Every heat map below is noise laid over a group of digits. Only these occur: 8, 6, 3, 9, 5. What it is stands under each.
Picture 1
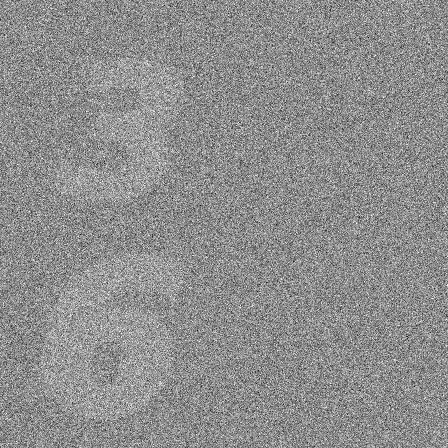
top left: 3; bottom left: 6
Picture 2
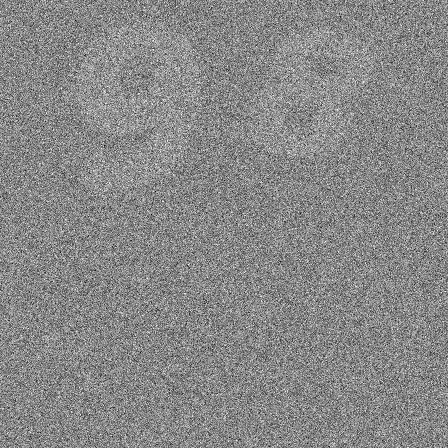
top left: 9; top right: 8
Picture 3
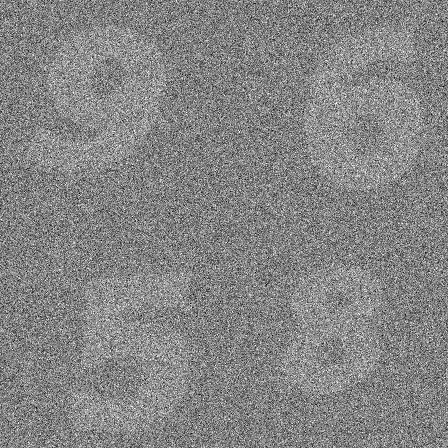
top left: 9; top right: 6; bottom left: 5; bottom right: 8
